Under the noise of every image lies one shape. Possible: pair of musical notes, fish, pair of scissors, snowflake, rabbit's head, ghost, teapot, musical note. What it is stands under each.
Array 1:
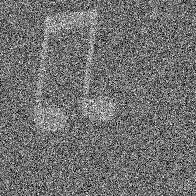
pair of musical notes
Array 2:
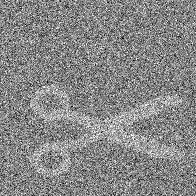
pair of scissors
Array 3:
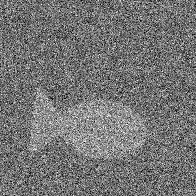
fish
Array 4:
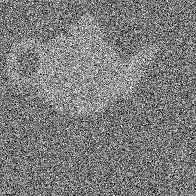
teapot
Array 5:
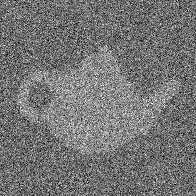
teapot
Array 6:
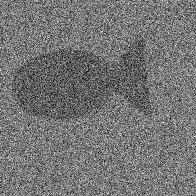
fish
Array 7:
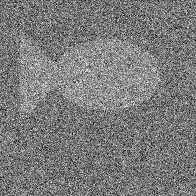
fish
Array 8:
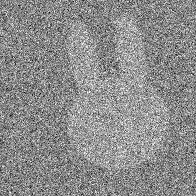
rabbit's head
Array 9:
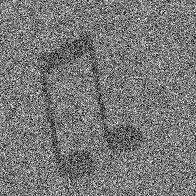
pair of musical notes
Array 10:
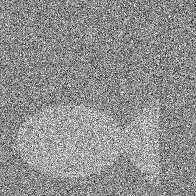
fish
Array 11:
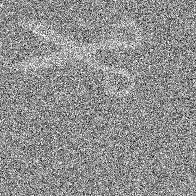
pair of scissors
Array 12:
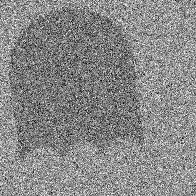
ghost
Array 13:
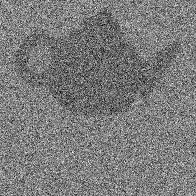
teapot
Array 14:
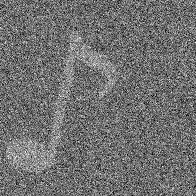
musical note
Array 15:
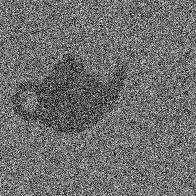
teapot
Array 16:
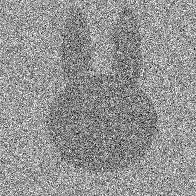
rabbit's head
